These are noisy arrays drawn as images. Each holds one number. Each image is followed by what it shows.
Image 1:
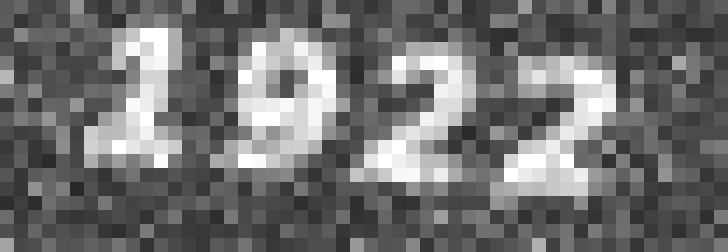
1922
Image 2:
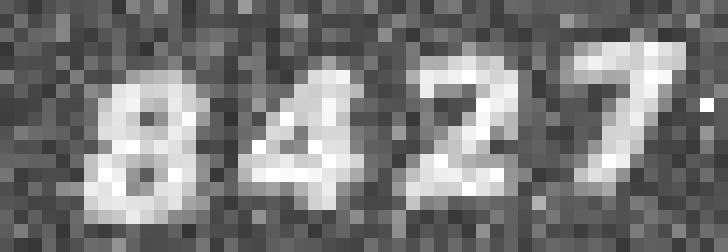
8427
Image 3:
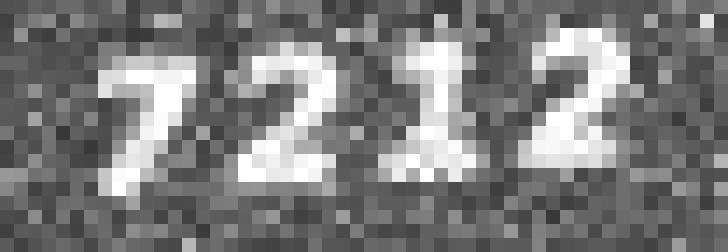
7212
